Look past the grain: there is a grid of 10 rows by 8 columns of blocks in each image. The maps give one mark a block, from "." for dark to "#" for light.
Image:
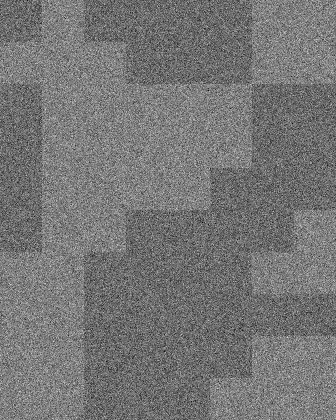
. # . . . . # #
# # # . . . # #
. # # # # # . .
. # # # # # . .
. # # # # . . .
. # # . . . . #
# # . . . . # #
# # . . . . . .
# # . . . . # #
# # . . . # # #
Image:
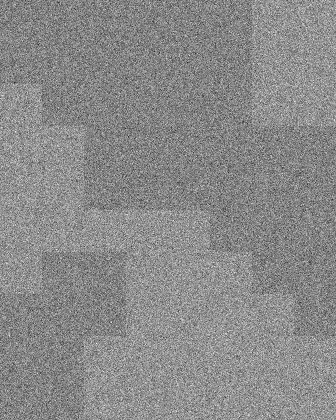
. . . . . . # #
. . . . . . # #
# . . . . . # #
# # . . . . . .
# # . . . . . .
# # # # # . . .
# . . # # # . .
. . . # # # # .
. . # # # # # #
. . # # # # # #
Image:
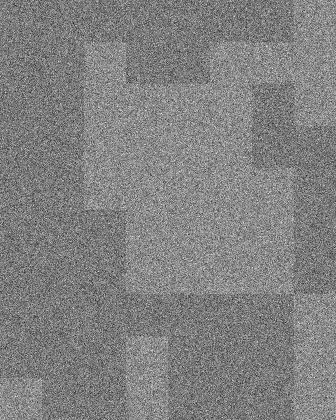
. . . . . . . #
. . # . . # # #
. . # # # # . #
. . # # # # . .
. . # # # # # .
. . . # # # # .
. . . # # # # .
. . . . . . . #
. . . # . . . #
# . . # . . . #
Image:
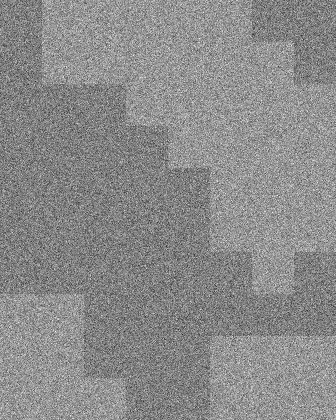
. # # # # # . .
. # # # # # # .
. . . # # # # #
. . . . # # # #
. . . . . # # #
. . . . . # # #
. . . . . . # .
# # . . . . . .
# # . . . # # #
# # # . . # # #
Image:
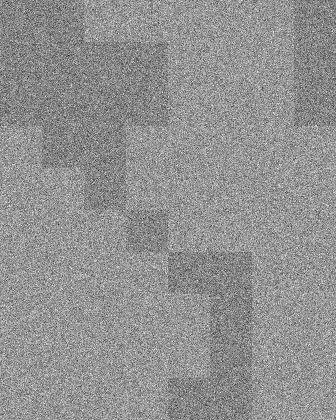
. . # # # # # .
. . . . # # # .
. . . . # # # .
# . . # # # # #
# # . # # # # #
# # # . # # # #
# # # # . . # #
# # # # # . # #
# # # # # . # #
# # # # . . # #
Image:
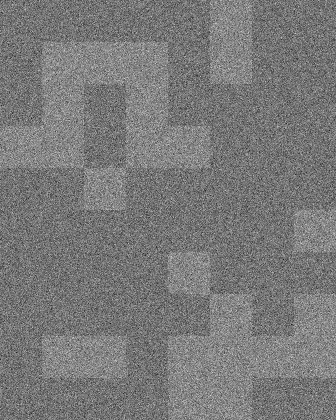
. . . . . # . .
. # # # . # . .
. # . # . . . .
# # . # # . . .
. . # . . . . .
. . . . . . . #
. . . . # . . .
. . . . . # . #
. # # . # # # #
. . . . # # . .
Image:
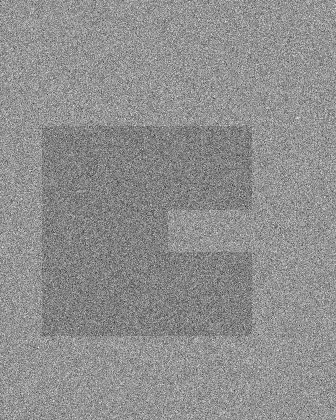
# # # # # # # #
# # # # # # # #
# # # # # # # #
# . . . . . # #
# . . . . . # #
# . . . # # # #
# . . . . . # #
# . . . . . # #
# # # # # # # #
# # # # # # # #
